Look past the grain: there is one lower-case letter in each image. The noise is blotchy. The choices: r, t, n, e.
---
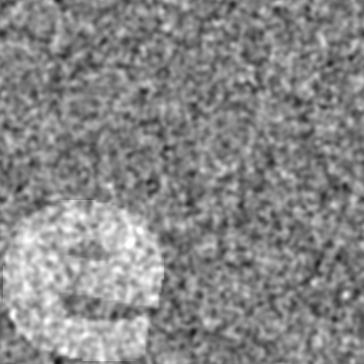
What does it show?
light e, bottom left
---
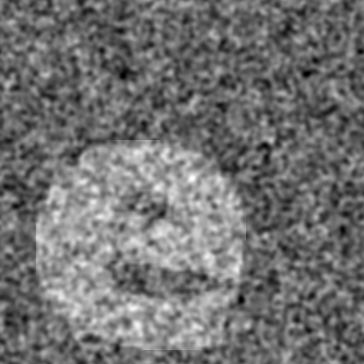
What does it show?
light e
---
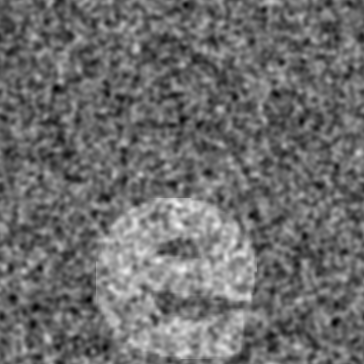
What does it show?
light e, bottom middle
